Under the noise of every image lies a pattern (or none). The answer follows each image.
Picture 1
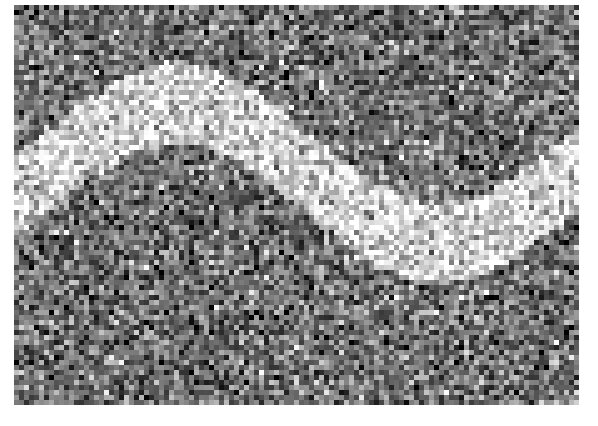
a wavy band
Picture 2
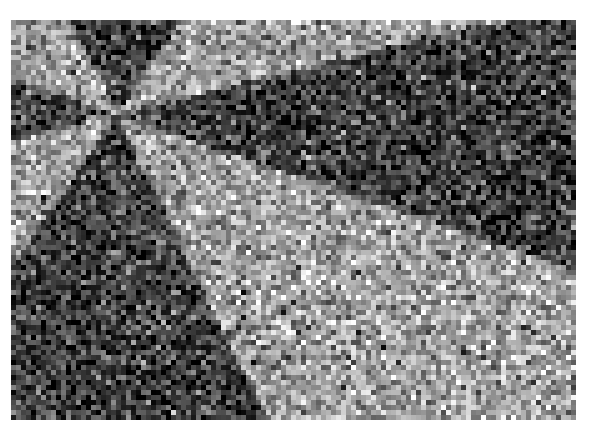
spokes from one point
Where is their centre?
top left
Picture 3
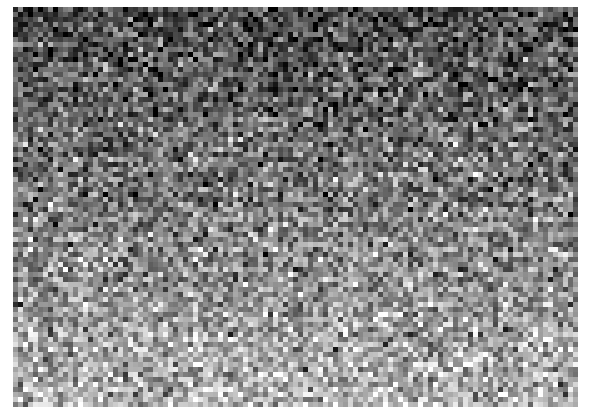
a smooth slope
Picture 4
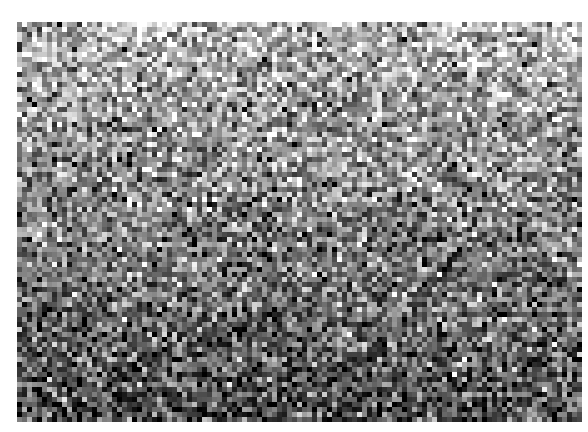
a smooth slope
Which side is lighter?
top
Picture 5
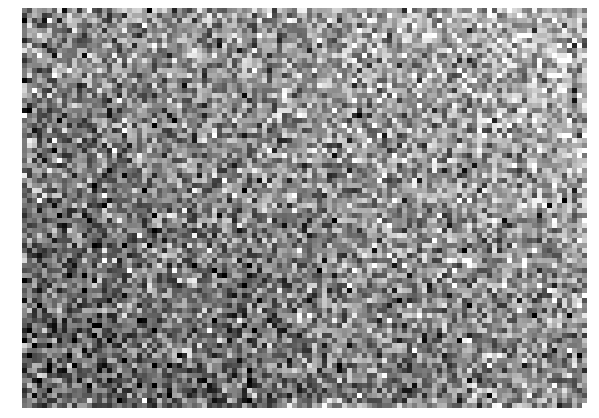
a smooth slope
